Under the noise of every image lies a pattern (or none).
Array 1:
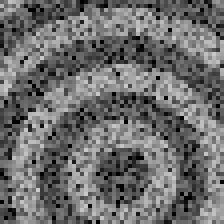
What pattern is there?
rings round one point
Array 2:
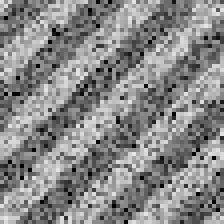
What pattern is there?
diagonal stripes
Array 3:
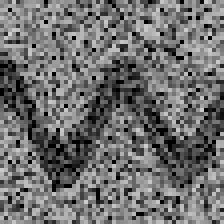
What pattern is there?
a wavy band
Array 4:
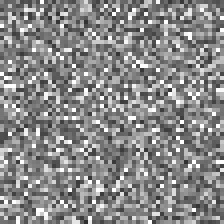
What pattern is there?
only noise
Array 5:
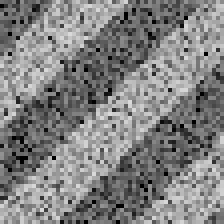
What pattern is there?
diagonal stripes
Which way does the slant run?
bottom left to top right
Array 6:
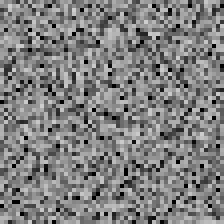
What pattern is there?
only noise
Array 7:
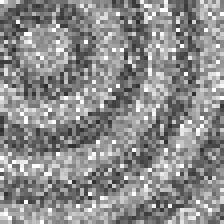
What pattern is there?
rings round one point
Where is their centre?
top left
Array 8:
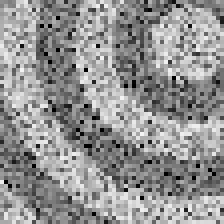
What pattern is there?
rings round one point
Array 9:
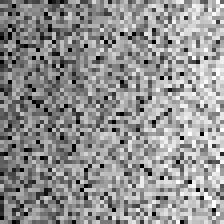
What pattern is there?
a smooth slope
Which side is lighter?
right
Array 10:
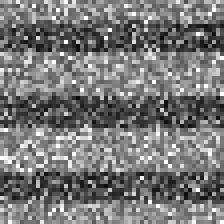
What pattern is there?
horizontal stripes
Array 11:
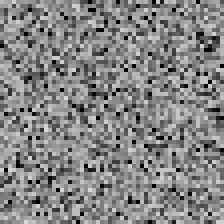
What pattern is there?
only noise
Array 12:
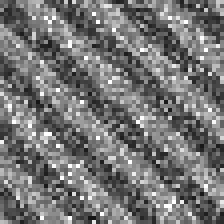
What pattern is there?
diagonal stripes
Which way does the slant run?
top left to bottom right
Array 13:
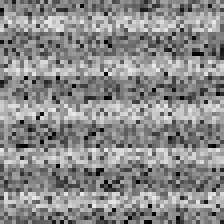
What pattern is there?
horizontal stripes
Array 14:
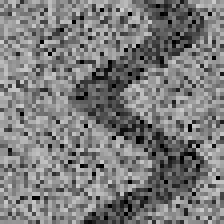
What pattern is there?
a wavy band
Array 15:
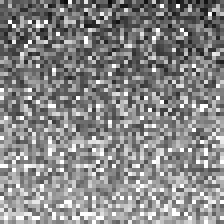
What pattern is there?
a smooth slope
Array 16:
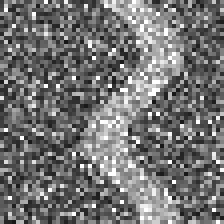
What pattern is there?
a wavy band
